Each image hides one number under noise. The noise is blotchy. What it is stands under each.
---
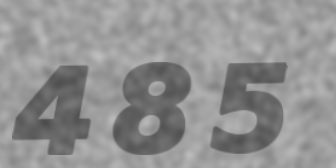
485
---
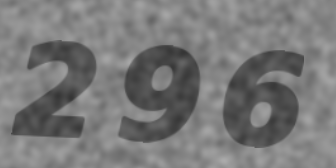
296
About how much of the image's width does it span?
nearly all
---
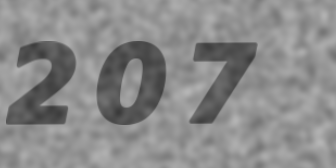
207
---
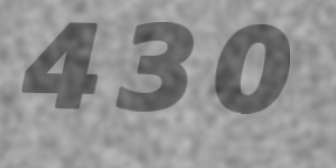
430
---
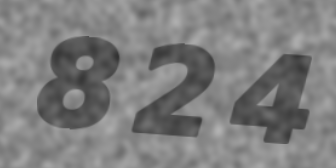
824
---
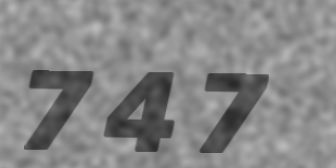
747
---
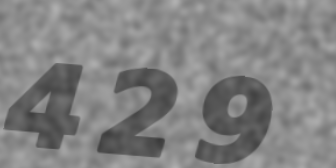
429
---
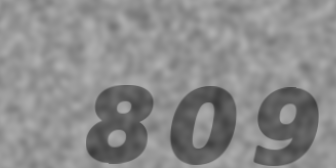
809
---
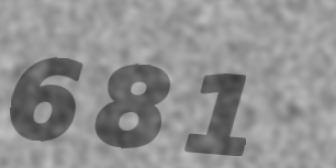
681
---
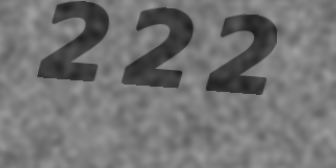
222
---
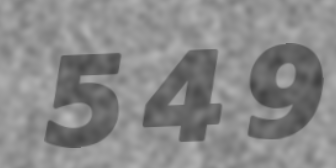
549
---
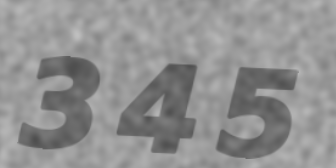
345
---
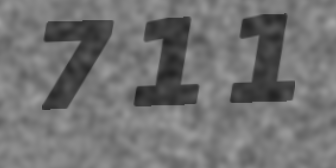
711
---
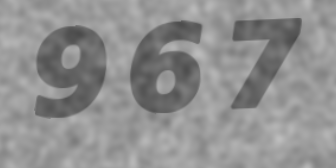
967
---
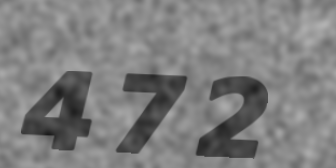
472
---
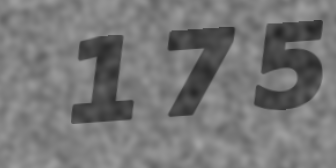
175
